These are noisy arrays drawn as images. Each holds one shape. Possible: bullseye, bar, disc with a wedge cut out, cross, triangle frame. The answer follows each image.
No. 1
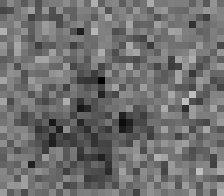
cross
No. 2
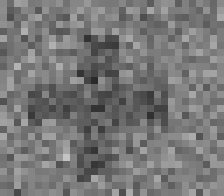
cross
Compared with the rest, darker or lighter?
darker
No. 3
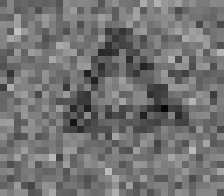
triangle frame
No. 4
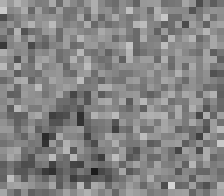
triangle frame
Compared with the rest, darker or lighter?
darker
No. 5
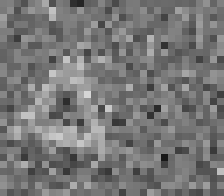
triangle frame
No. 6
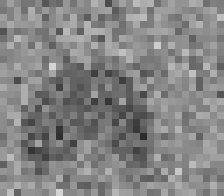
disc with a wedge cut out
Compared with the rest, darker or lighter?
darker
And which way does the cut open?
down
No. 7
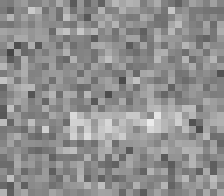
bar
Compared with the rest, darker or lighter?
lighter
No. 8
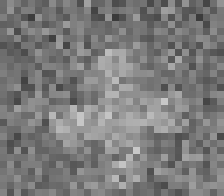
cross
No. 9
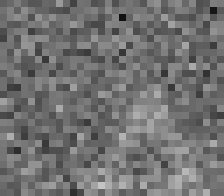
triangle frame
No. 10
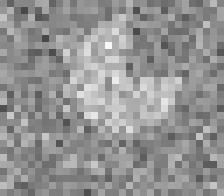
disc with a wedge cut out
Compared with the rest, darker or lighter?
lighter
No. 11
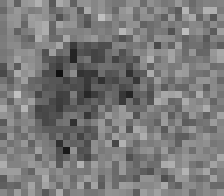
disc with a wedge cut out
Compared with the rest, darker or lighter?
darker
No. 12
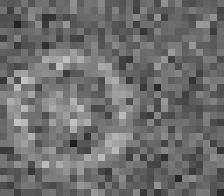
bullseye
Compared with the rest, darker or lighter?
lighter
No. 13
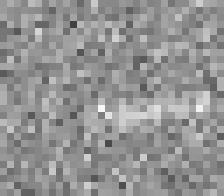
bar
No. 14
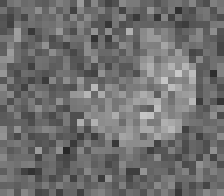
disc with a wedge cut out
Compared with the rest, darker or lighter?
lighter
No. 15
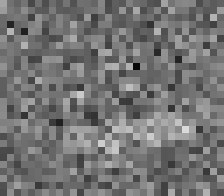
bar
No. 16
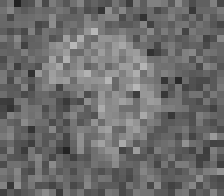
disc with a wedge cut out
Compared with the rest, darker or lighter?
lighter
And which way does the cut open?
down and left
